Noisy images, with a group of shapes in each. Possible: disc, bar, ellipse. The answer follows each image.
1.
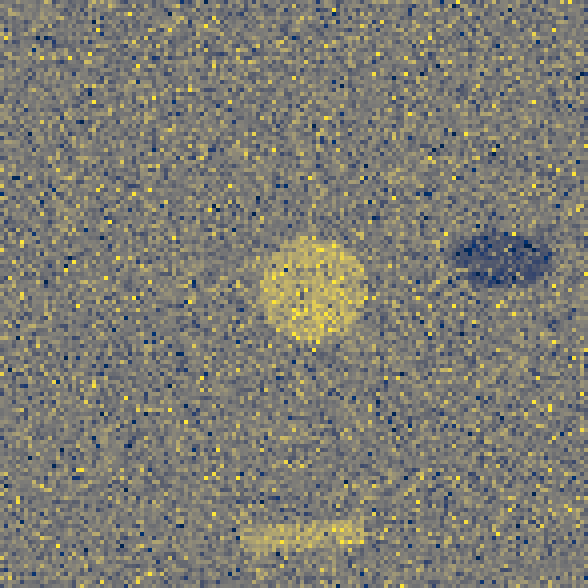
centre: light disc; middle right: dark ellipse; bottom middle: light bar
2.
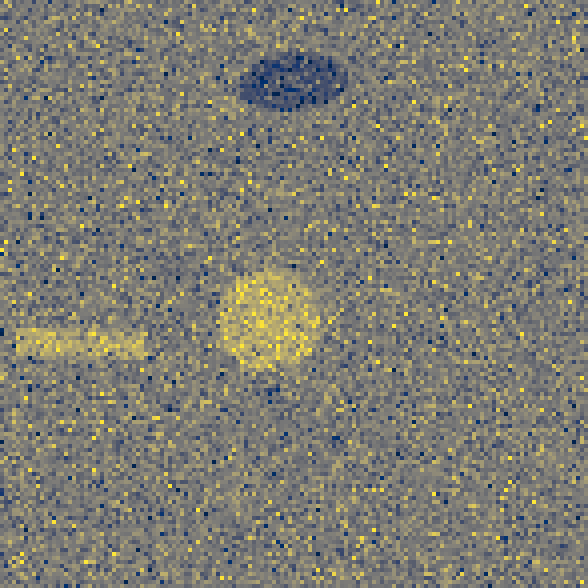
top middle: dark ellipse; middle left: light bar; centre: light disc
